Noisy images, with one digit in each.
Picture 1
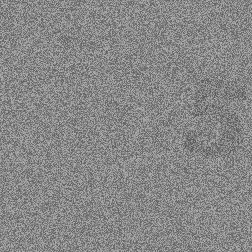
5
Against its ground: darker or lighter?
darker
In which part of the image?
middle right
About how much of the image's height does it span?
a third
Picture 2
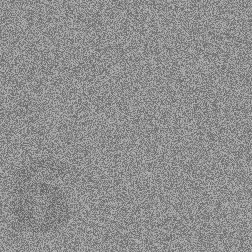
6
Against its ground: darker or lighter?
darker
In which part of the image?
bottom left
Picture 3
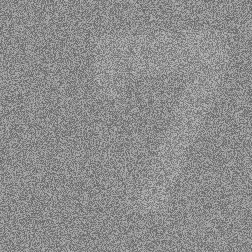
7
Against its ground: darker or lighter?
lighter
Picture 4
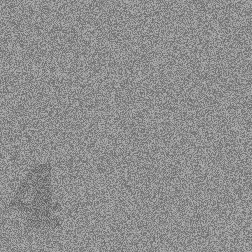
4
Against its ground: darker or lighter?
darker
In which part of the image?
bottom left
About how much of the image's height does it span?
a quarter
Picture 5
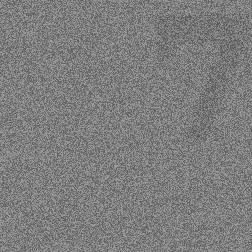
7
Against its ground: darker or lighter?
darker
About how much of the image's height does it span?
half
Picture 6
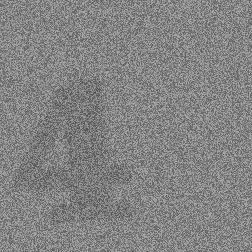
4
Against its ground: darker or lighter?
darker
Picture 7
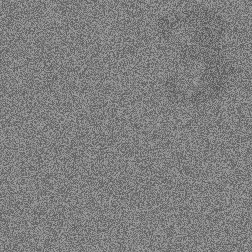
3
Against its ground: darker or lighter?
darker
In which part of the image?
top right
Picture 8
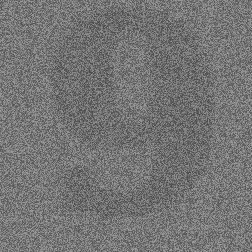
9
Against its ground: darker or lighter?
darker
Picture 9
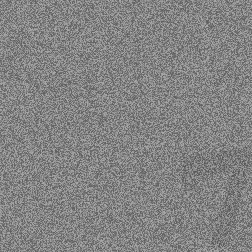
7
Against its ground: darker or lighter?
darker
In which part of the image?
bottom right
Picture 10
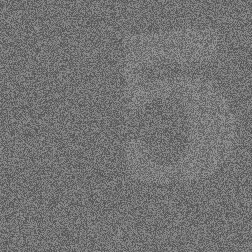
5
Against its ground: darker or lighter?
lighter
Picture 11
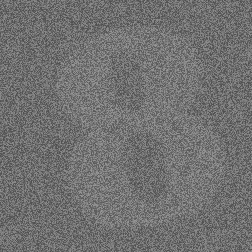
8
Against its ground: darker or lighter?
lighter
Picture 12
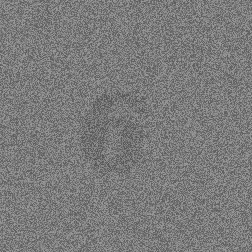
6
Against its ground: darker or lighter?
darker
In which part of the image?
centre
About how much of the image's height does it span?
a third
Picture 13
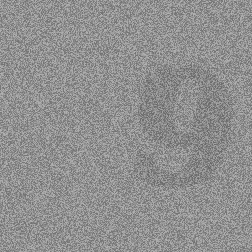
9
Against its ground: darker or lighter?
darker
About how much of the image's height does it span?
half
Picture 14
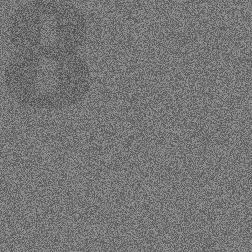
8
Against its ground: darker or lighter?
darker
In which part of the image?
top left
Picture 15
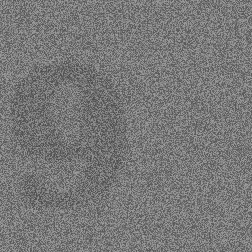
9
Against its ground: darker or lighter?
darker
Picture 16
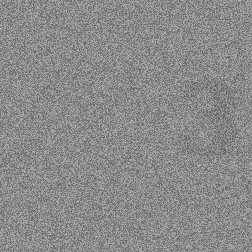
3
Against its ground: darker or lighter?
darker
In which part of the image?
middle right
